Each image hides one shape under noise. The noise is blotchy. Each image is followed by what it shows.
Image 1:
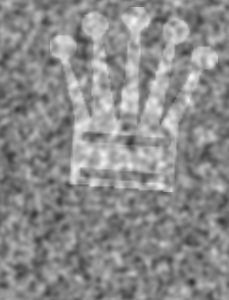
chess queen
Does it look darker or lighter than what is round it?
lighter
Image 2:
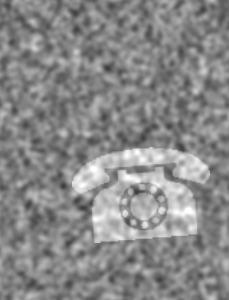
telephone
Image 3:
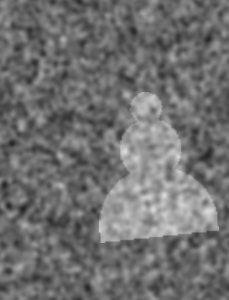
chess pawn
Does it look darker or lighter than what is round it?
lighter
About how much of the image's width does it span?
half
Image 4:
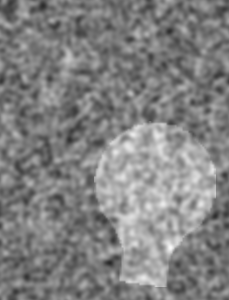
light bulb
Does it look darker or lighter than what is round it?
lighter
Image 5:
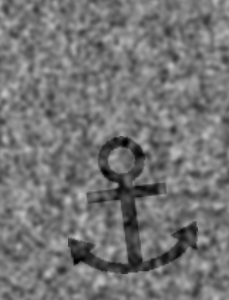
anchor
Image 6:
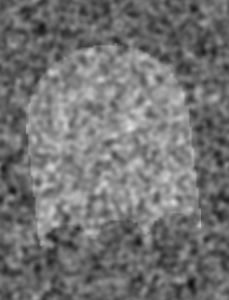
ghost
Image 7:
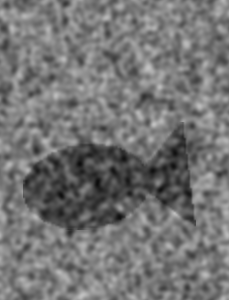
fish
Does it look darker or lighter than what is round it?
darker
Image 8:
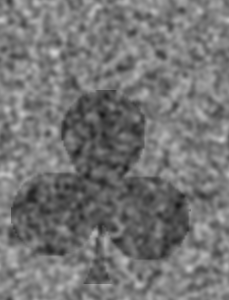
club
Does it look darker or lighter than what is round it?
darker
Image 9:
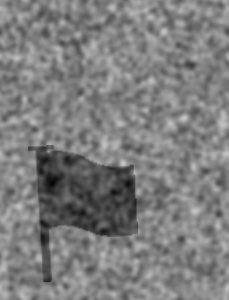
flag
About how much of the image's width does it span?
half
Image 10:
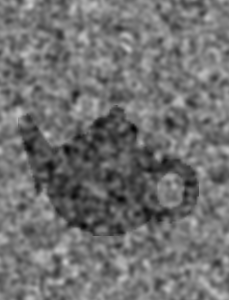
teapot
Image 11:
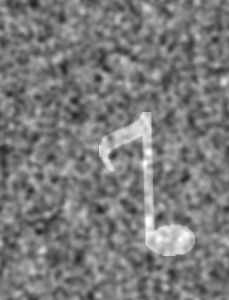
musical note
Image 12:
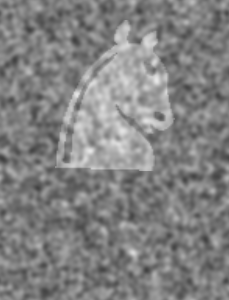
chess knight
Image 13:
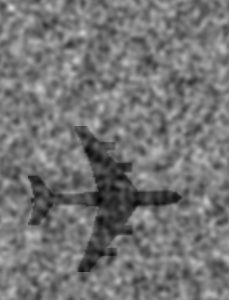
airplane
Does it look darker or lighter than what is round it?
darker
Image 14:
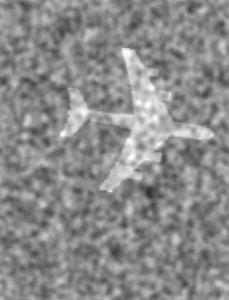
airplane
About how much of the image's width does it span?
two thirds
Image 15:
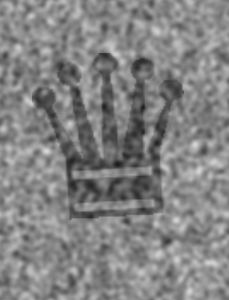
chess queen
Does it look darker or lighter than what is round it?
darker
